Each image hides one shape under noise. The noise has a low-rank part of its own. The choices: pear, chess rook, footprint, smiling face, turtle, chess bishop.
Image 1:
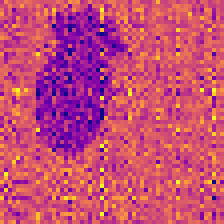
footprint
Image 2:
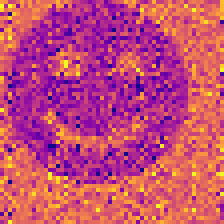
smiling face
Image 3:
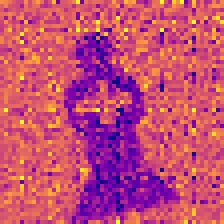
chess bishop
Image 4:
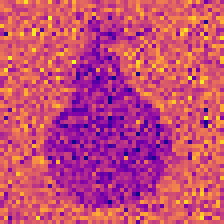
pear
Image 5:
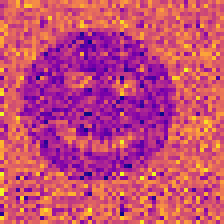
smiling face
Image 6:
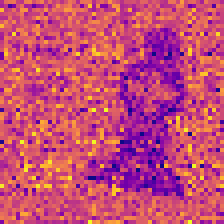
chess bishop
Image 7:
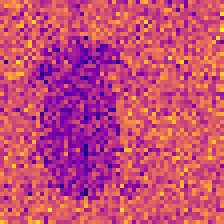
footprint
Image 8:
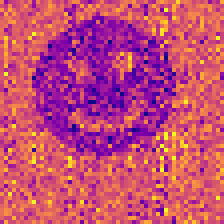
smiling face
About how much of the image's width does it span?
two thirds
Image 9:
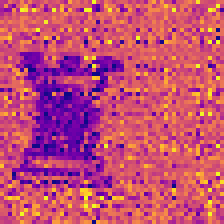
chess rook
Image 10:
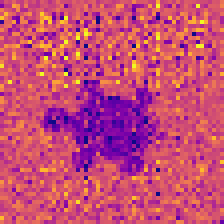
turtle
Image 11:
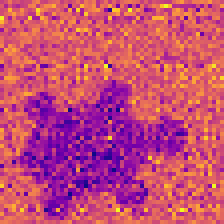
turtle
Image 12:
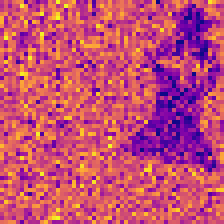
chess bishop
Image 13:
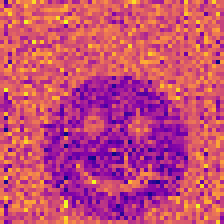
smiling face
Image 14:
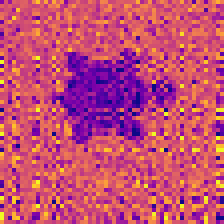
turtle
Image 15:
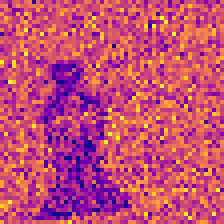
chess bishop
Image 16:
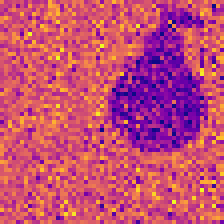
pear
